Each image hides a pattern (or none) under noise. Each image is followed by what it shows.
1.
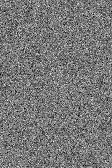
only noise
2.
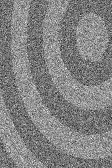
rings round one point
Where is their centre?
top right
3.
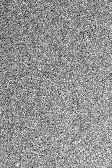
a smooth slope
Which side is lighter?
bottom right
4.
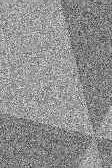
spokes from one point
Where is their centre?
bottom right
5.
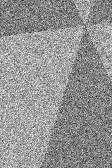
spokes from one point
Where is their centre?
top right
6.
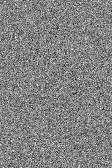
only noise
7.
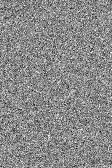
only noise
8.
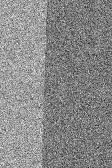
a sharp edge
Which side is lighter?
left
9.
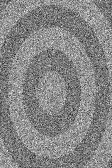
rings round one point
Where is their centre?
centre
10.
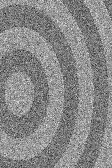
rings round one point
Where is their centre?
middle left
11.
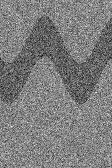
a wavy band
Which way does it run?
left to right
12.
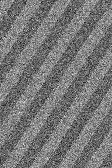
diagonal stripes
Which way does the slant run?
bottom left to top right
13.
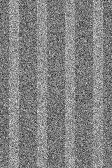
vertical stripes
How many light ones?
4
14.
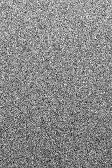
a smooth slope
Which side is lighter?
top
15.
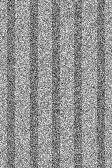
vertical stripes
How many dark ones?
5
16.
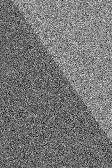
a sharp edge
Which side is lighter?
top right
